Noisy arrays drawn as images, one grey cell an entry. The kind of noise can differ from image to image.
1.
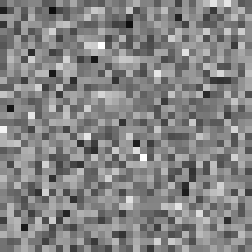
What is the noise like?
independent entries
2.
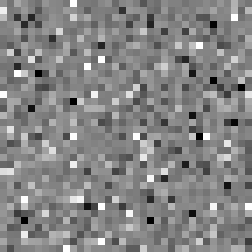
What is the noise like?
heavy tails
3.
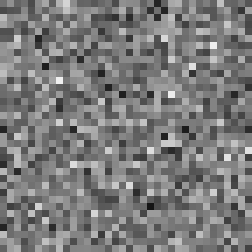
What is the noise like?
independent entries
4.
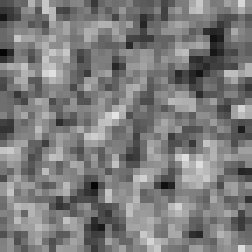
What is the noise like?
blotchy
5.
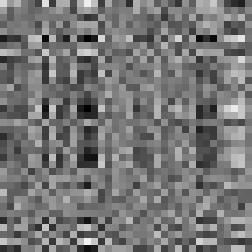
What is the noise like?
low rank plus noise
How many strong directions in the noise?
one
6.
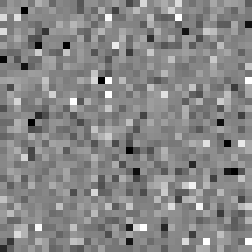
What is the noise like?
heavy tails
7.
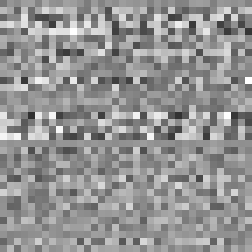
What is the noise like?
rows of uneven size
